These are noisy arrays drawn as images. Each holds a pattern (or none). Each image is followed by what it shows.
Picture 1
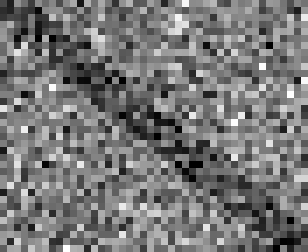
a diagonal band
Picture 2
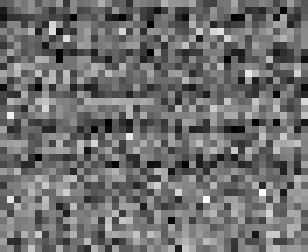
bands of rows
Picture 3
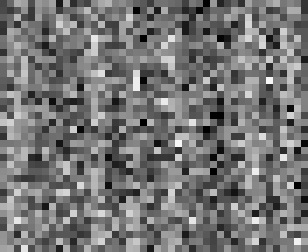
bands of columns
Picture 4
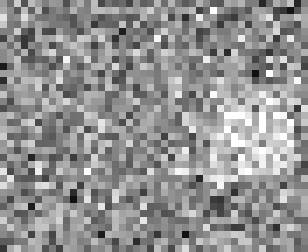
one block
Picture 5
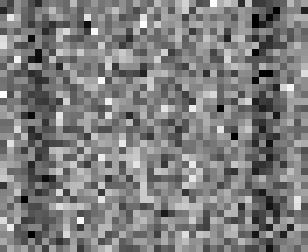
bands of columns
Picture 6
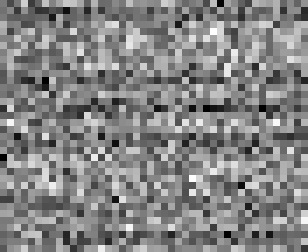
bands of rows
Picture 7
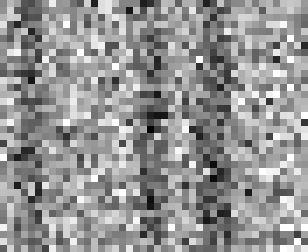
bands of columns
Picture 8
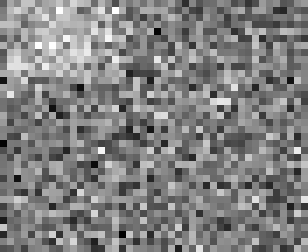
one block
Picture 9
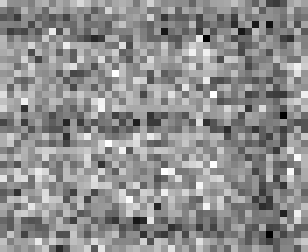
bands of rows crossing bands of columns
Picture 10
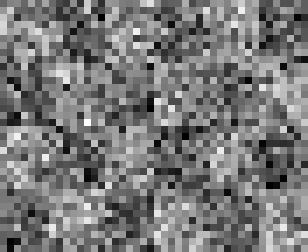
a checkerboard
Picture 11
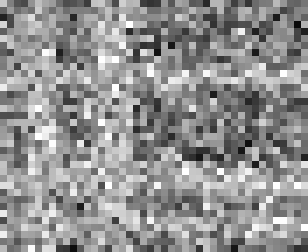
bands of rows crossing bands of columns
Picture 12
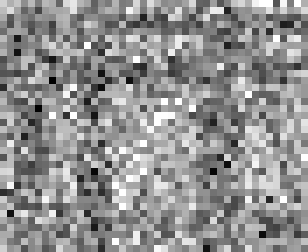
bands of rows crossing bands of columns
